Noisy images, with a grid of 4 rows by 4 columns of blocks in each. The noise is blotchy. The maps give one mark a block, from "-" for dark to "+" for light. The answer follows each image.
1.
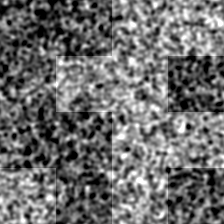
- - + +
- + + -
- - + +
+ - + -
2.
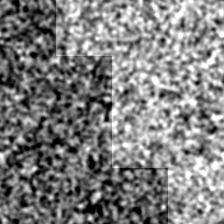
- + + +
- - + +
- - + +
- - - +
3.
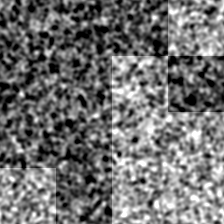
- - - +
- - + -
- - + +
+ - + +
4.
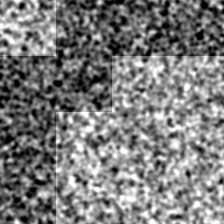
+ - - -
- - + +
- + + +
- + + +
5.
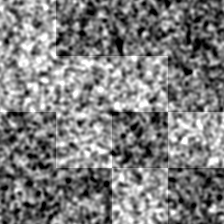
+ - - -
+ + + -
- + - +
- - + -
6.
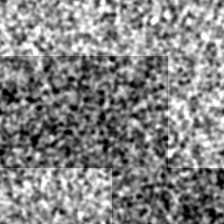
+ + + +
- - - +
- - - +
+ + - -
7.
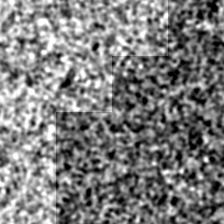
+ + + -
+ + - -
+ - - -
+ - - -
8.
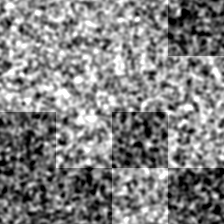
+ + + -
+ + + +
- + - +
- - + -
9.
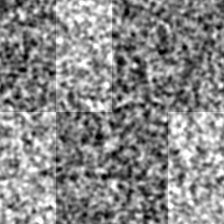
- + - -
- + - -
+ - - +
+ - - +
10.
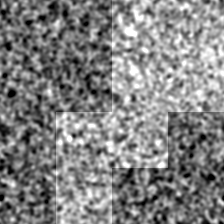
- - + +
- - + +
- + + -
- + - -
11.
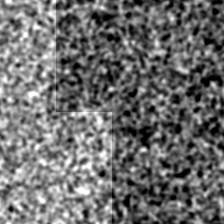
+ - - -
+ - - -
+ + - -
+ + - -
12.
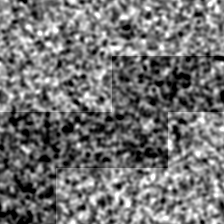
+ + + +
+ + - -
- - - +
- + + +
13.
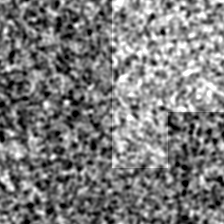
- - + +
- - + +
- - + -
- - - -
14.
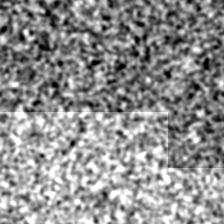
- - - -
- - - -
+ + + -
+ + + +
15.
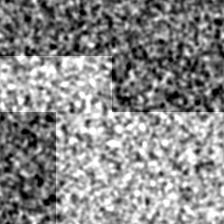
- - - -
+ + - -
- + + +
- + + +
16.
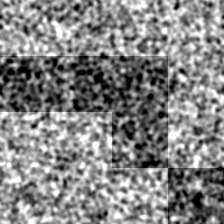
+ + + +
- - - +
+ + - +
+ + + -
